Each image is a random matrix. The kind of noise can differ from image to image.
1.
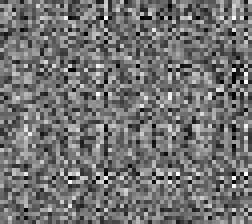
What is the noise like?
low rank plus noise
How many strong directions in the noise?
one
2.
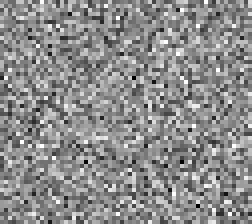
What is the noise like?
independent entries
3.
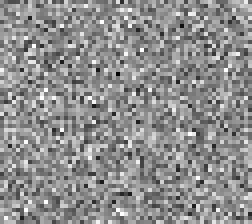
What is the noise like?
independent entries
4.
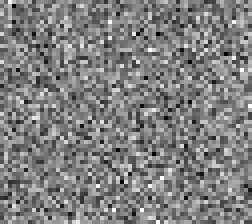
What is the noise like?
independent entries
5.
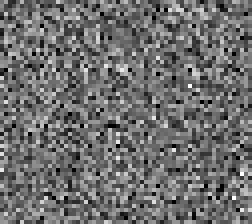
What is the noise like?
low rank plus noise
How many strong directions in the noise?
five to eight
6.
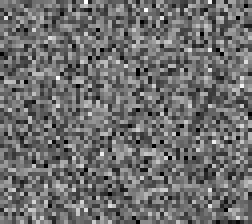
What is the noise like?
independent entries
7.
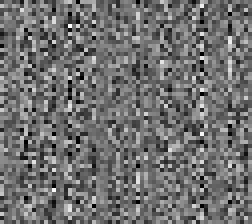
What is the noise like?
columns of uneven size
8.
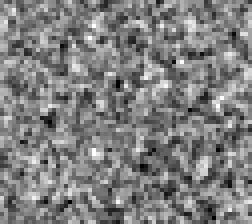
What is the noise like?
blotchy
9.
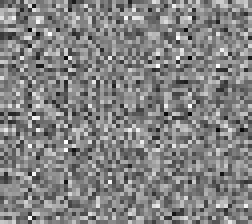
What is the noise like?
low rank plus noise
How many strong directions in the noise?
three or four
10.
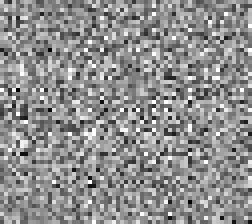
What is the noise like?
low rank plus noise
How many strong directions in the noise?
five to eight
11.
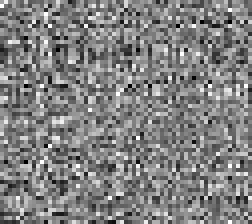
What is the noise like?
low rank plus noise
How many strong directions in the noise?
three or four
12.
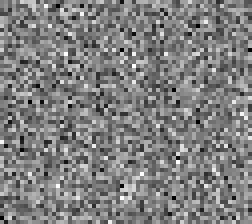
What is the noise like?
independent entries
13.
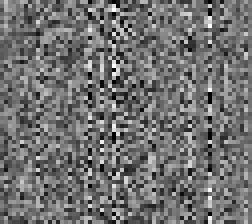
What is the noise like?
columns of uneven size
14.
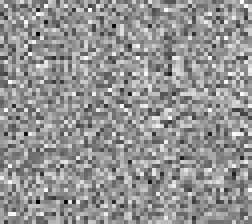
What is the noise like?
low rank plus noise
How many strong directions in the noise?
five to eight
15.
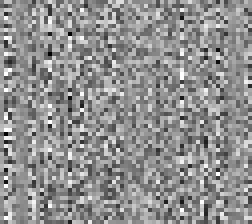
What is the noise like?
columns of uneven size
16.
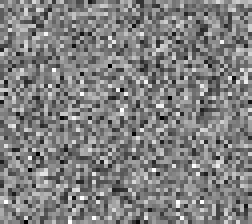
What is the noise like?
independent entries
